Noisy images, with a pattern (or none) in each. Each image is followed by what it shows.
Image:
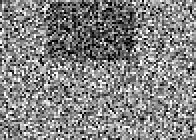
one block
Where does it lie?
top middle
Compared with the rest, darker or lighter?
darker
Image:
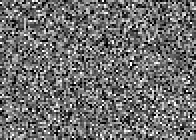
only noise
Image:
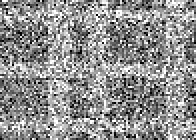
bands of rows crossing bands of columns
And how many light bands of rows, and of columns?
3 and 3
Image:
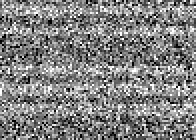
bands of rows
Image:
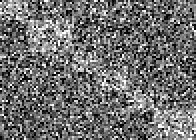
blocks along the diagonal
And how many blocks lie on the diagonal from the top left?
6
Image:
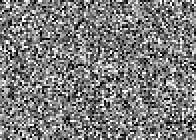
only noise
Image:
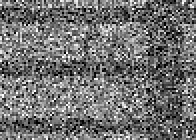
bands of rows crossing bands of columns
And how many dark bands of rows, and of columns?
3 and 1
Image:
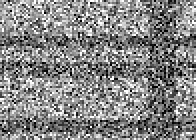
bands of rows crossing bands of columns
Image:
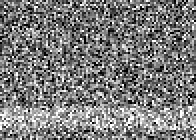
one band of rows
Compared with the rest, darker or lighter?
lighter
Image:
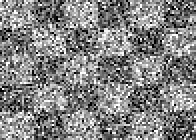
a checkerboard
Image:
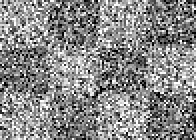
a checkerboard
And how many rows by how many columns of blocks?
3 by 4
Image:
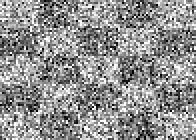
a checkerboard
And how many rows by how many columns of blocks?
5 by 5
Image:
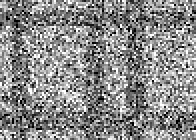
bands of rows crossing bands of columns
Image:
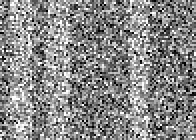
bands of columns
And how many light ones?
3
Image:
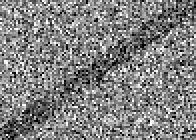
a diagonal band
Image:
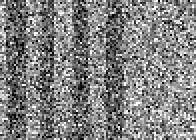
bands of columns
